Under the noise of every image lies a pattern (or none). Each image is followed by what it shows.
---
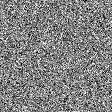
only noise
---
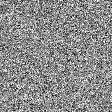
only noise
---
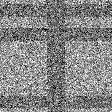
bands of rows crossing bands of columns
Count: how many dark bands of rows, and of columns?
3 and 1
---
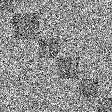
blocks along the diagonal
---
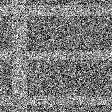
bands of rows crossing bands of columns
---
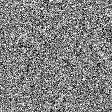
only noise
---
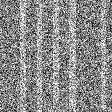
bands of columns
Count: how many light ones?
5
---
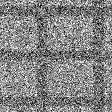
bands of rows crossing bands of columns
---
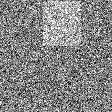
one block
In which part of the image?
top middle
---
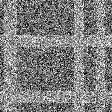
bands of rows crossing bands of columns
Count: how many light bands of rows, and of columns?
2 and 3
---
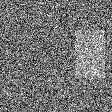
one block
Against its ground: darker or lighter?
lighter
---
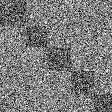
blocks along the diagonal
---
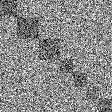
blocks along the diagonal
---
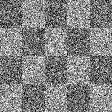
a checkerboard
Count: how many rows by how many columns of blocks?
4 by 5
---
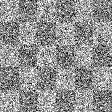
a checkerboard
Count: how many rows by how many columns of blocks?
5 by 6
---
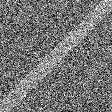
a diagonal band
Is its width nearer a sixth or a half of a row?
a sixth
